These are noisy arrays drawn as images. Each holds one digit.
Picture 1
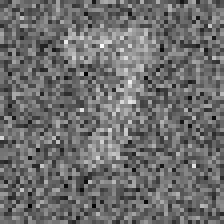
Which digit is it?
7
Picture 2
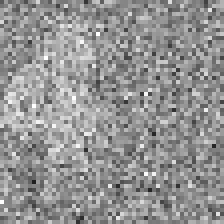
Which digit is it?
4
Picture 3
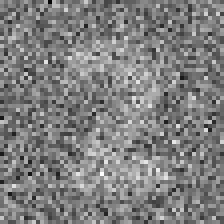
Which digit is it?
2
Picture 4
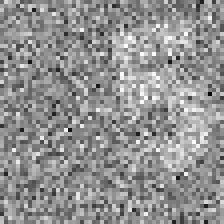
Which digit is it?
5
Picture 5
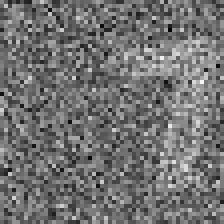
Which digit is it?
7
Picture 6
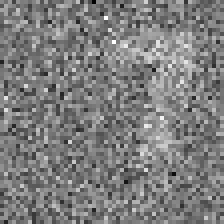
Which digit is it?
7
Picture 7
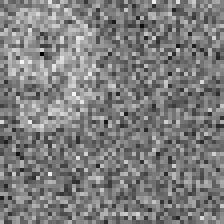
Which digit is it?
9
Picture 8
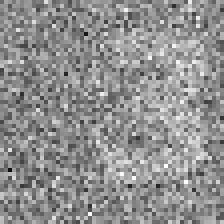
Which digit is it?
3
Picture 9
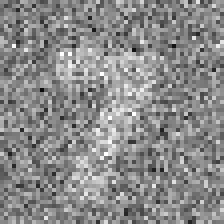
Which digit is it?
7
